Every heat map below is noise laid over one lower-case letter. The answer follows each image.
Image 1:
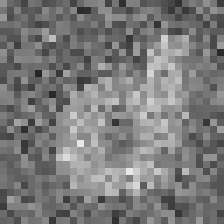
d
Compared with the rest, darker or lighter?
lighter
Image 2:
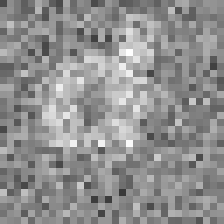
d
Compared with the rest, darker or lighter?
lighter
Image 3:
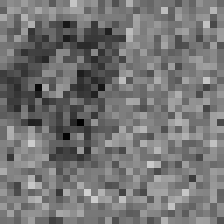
q
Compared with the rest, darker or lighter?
darker
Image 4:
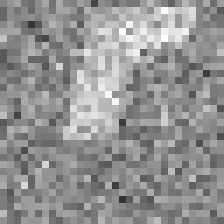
r
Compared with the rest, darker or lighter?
lighter
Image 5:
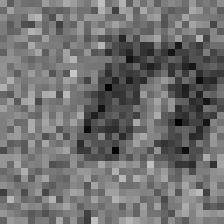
n
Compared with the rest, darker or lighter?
darker
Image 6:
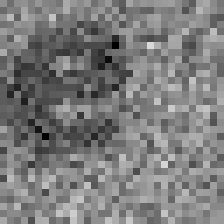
e
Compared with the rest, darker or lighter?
darker
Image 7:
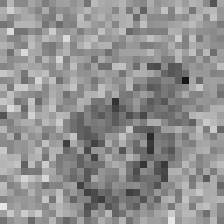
d
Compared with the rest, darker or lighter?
darker
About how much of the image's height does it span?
two thirds
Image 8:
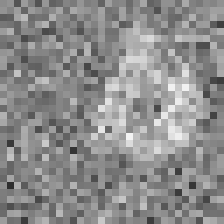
b
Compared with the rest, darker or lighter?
lighter
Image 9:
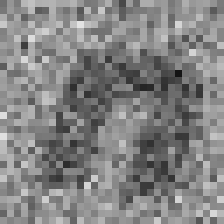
n
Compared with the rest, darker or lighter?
darker
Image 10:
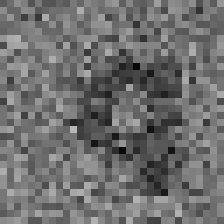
q
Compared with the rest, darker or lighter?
darker
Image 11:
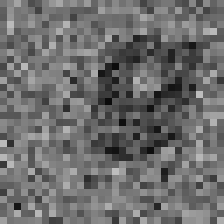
g
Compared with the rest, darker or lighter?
darker
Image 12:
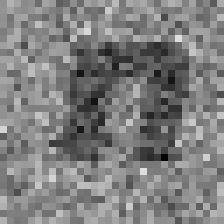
n
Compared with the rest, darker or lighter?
darker
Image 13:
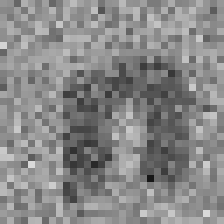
n
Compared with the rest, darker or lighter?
darker
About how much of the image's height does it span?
two thirds
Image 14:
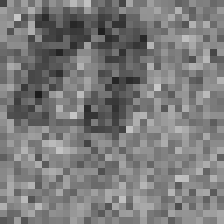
n
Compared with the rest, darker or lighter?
darker
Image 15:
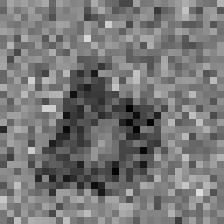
b
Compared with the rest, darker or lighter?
darker
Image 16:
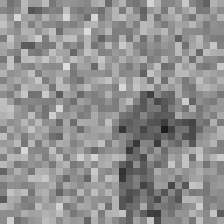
t
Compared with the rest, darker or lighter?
darker
